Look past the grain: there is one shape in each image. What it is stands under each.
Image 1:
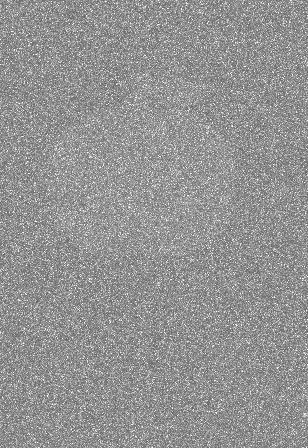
light apple
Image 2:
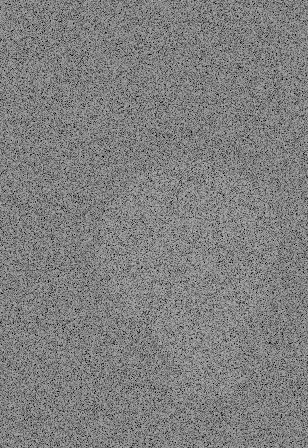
light light bulb
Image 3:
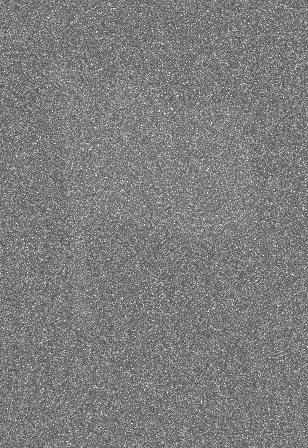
light flag
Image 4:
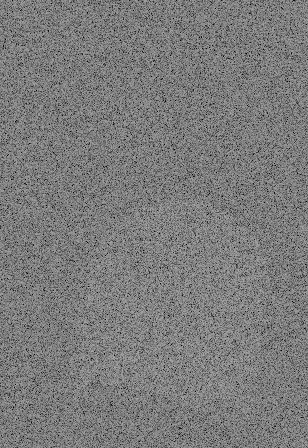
light ghost
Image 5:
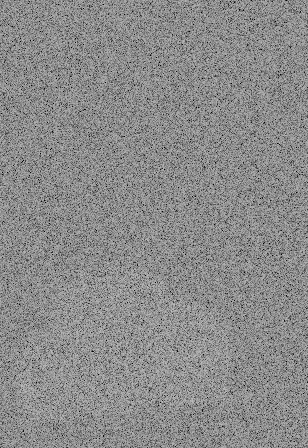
light cloud
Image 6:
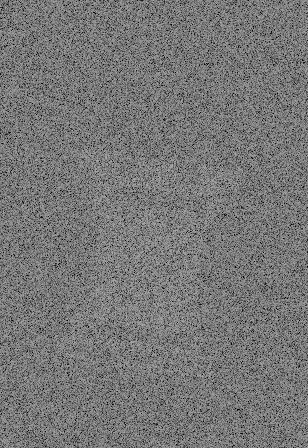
light chess rook
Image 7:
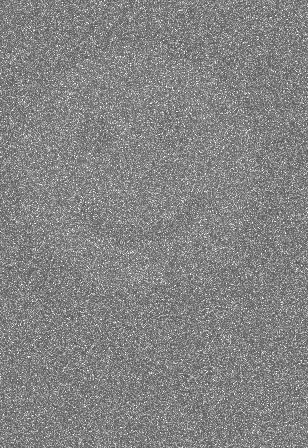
light smiling face
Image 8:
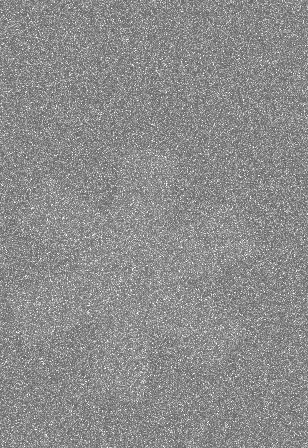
light asterisk
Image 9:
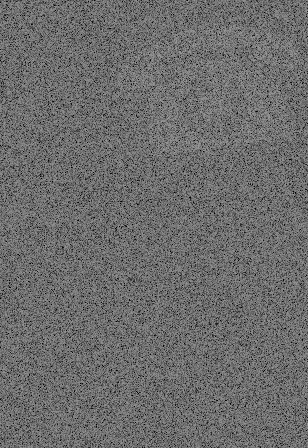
light telephone
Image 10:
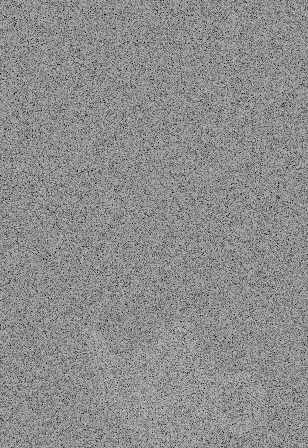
light teapot
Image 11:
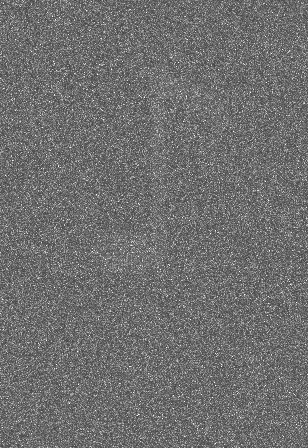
light musical note
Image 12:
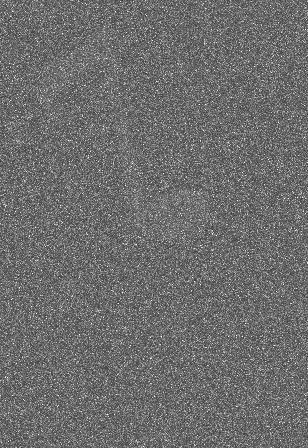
light musical note
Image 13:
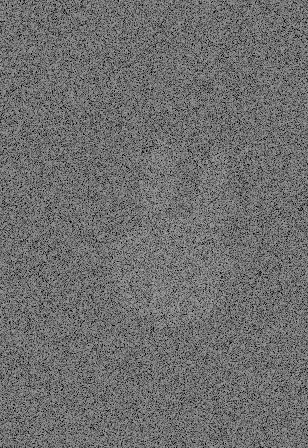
light rabbit's head, centre
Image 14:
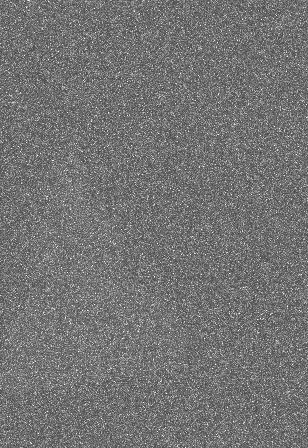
light chess pawn
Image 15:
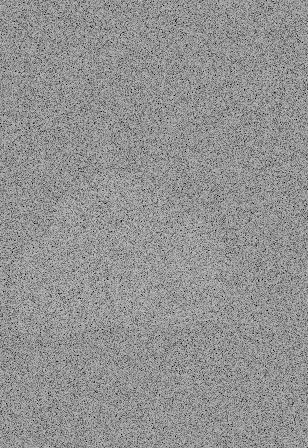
light cloud
